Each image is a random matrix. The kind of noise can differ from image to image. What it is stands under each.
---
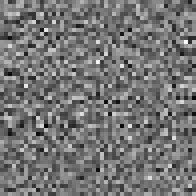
low rank plus noise
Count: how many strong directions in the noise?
three or four
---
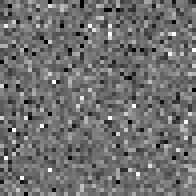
heavy tails
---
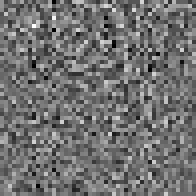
low rank plus noise
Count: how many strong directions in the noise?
five to eight
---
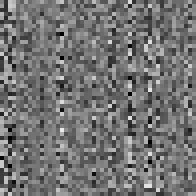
columns of uneven size
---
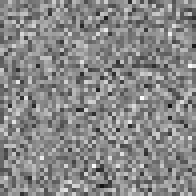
independent entries
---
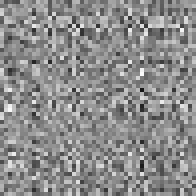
low rank plus noise
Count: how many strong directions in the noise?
two
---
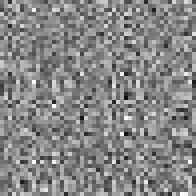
low rank plus noise
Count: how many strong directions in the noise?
two
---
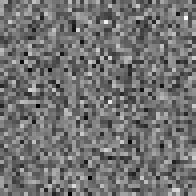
independent entries
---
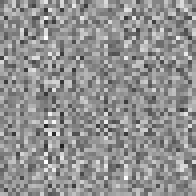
low rank plus noise
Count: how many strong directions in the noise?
three or four
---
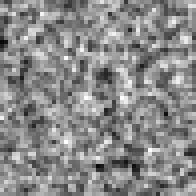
blotchy
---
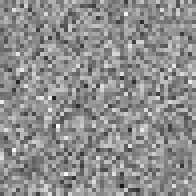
independent entries
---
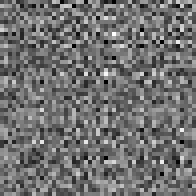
low rank plus noise
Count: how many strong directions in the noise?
two
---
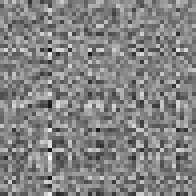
low rank plus noise
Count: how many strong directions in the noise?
one
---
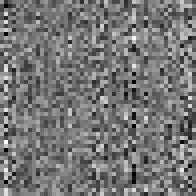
columns of uneven size
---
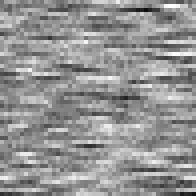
streaked along the rows
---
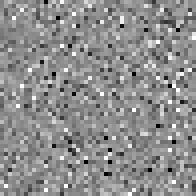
heavy tails
